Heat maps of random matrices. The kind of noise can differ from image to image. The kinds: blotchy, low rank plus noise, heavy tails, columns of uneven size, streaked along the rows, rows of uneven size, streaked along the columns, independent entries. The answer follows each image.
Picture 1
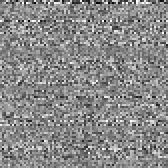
rows of uneven size
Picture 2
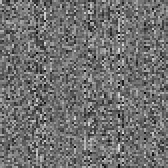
columns of uneven size
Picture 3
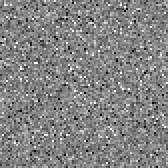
heavy tails
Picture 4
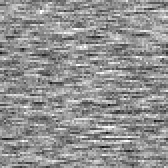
streaked along the rows
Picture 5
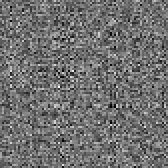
low rank plus noise
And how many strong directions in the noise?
two
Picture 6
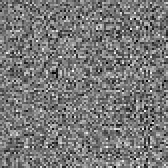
low rank plus noise
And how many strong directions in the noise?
two
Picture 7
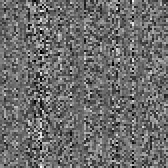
columns of uneven size
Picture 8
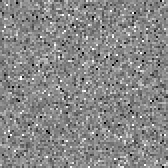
heavy tails
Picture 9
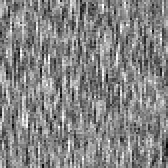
streaked along the columns
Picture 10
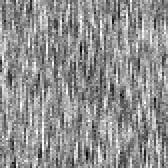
streaked along the columns
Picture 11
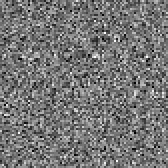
low rank plus noise
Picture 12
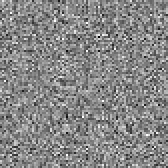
low rank plus noise
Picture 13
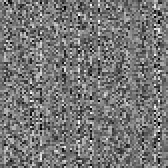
columns of uneven size
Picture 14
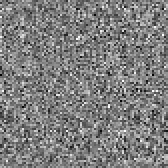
low rank plus noise
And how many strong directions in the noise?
five to eight
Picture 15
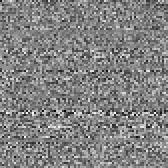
rows of uneven size
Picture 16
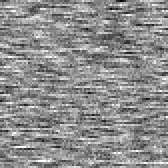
streaked along the rows
